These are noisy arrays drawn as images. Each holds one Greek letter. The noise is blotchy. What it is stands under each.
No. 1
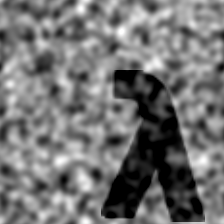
lambda
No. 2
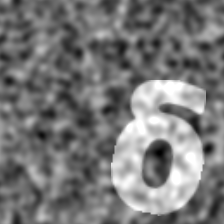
delta
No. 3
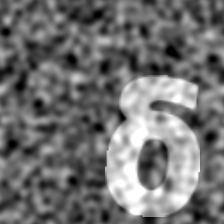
delta
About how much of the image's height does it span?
two thirds
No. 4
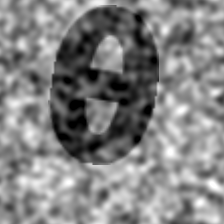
theta
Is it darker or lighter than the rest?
darker
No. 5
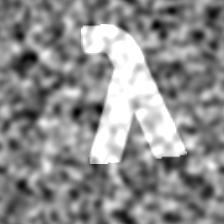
lambda
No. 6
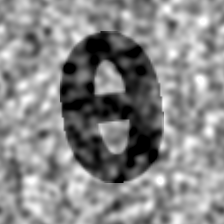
theta
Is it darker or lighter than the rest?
darker
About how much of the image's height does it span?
two thirds
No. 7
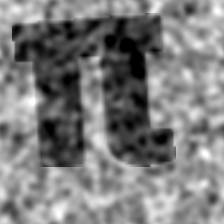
pi
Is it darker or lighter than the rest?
darker
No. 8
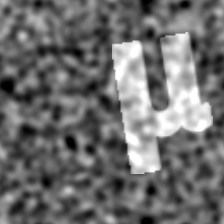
mu
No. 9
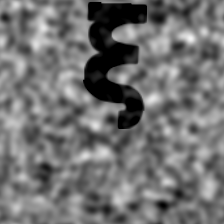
xi
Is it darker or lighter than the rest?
darker
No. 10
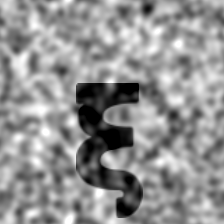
xi
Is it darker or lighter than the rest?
darker
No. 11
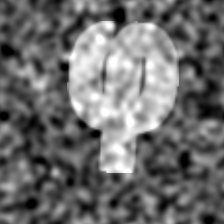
phi
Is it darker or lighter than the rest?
lighter
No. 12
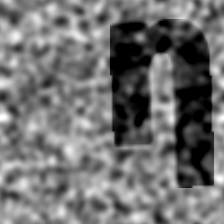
eta
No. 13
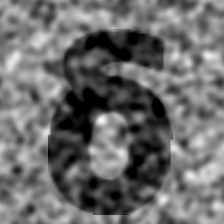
delta
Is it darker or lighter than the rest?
darker
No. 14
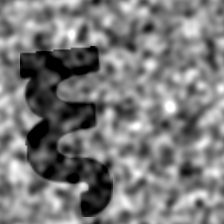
xi
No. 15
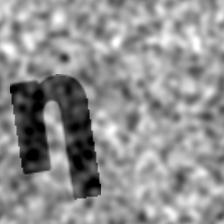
eta
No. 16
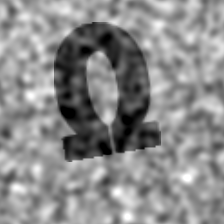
omega
